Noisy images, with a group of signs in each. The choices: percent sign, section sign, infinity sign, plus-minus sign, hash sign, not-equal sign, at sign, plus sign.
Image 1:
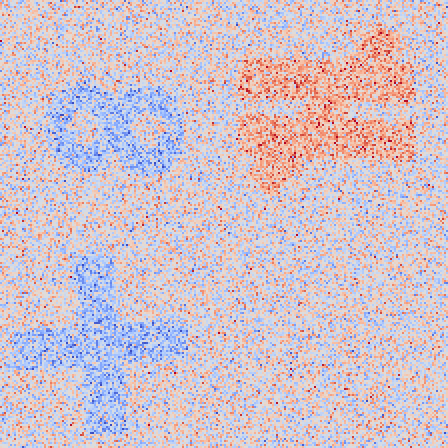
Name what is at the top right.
not-equal sign
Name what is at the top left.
infinity sign
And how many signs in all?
3
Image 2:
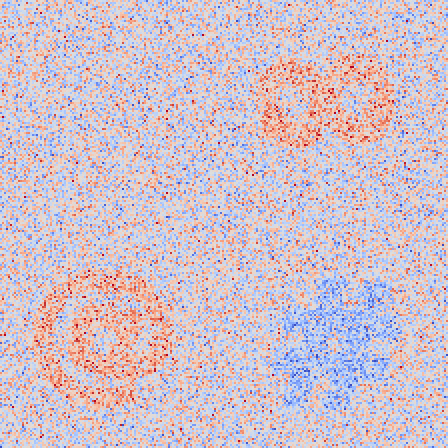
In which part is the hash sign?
bottom right
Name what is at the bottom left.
at sign
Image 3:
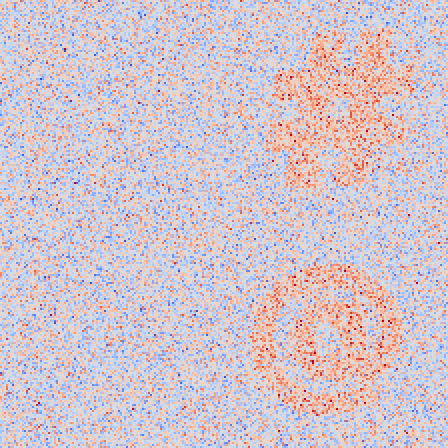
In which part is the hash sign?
top right
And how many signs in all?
2
